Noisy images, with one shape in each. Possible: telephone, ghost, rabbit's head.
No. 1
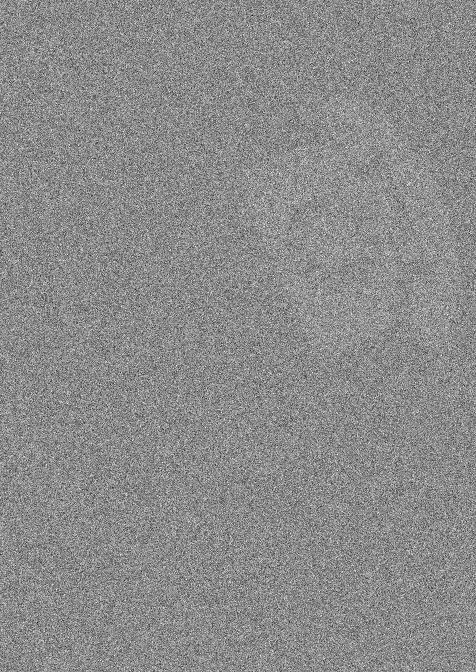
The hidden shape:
telephone
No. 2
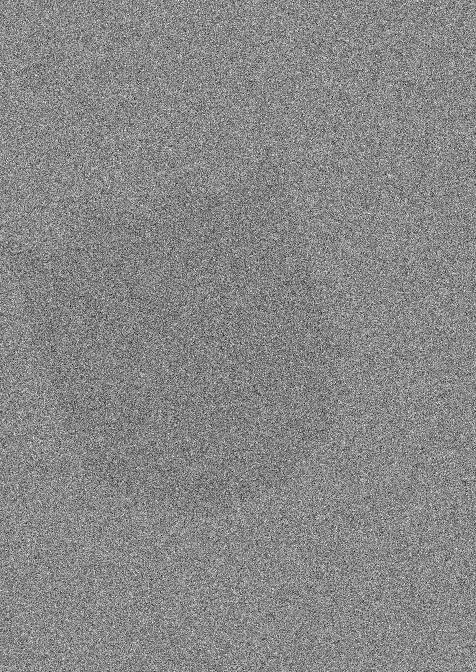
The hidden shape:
ghost
